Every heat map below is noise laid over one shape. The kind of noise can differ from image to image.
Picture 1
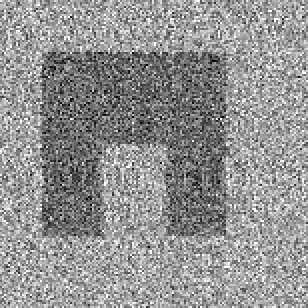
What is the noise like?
low rank plus noise
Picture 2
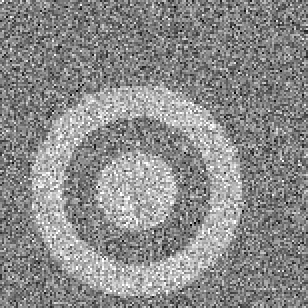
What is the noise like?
independent entries
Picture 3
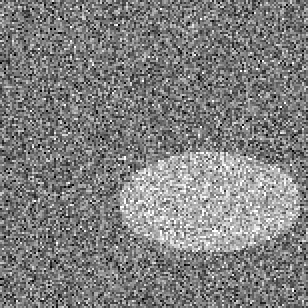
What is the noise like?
independent entries
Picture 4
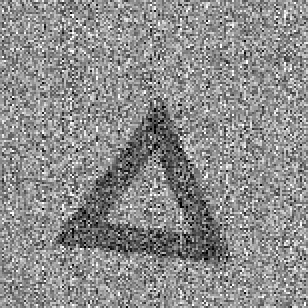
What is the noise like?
columns of uneven size
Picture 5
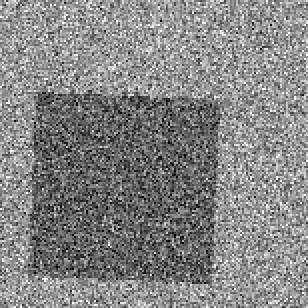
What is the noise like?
independent entries
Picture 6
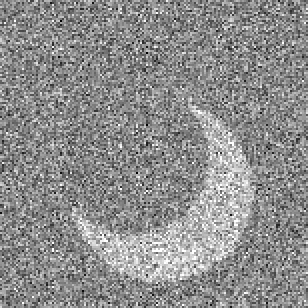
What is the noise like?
low rank plus noise
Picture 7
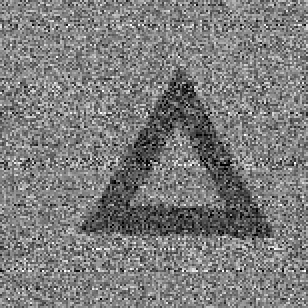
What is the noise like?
rows of uneven size
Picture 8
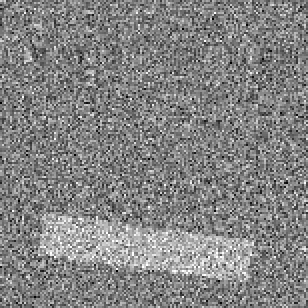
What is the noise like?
low rank plus noise
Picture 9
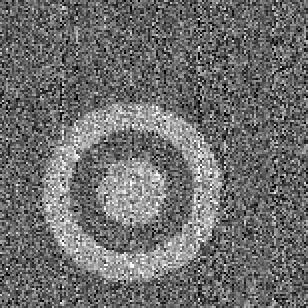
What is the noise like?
columns of uneven size
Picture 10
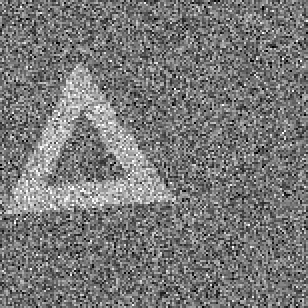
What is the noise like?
independent entries
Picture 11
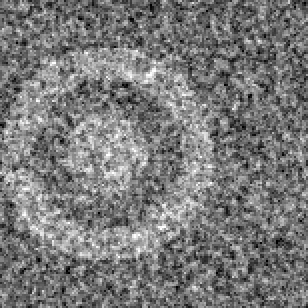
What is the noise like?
blotchy
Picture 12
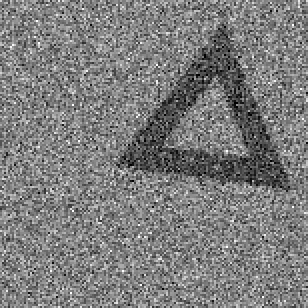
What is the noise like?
independent entries
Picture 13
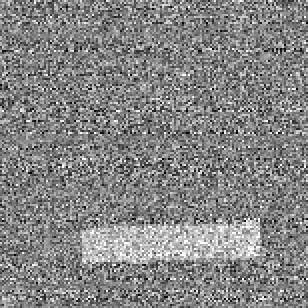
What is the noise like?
rows of uneven size
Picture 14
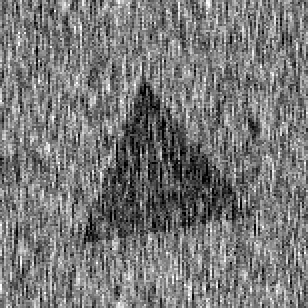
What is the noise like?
streaked along the columns
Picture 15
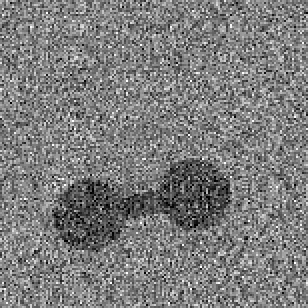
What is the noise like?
low rank plus noise
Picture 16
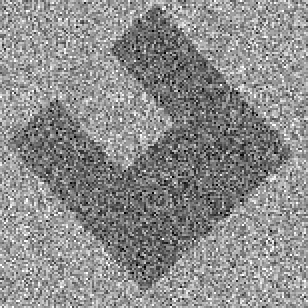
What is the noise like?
low rank plus noise
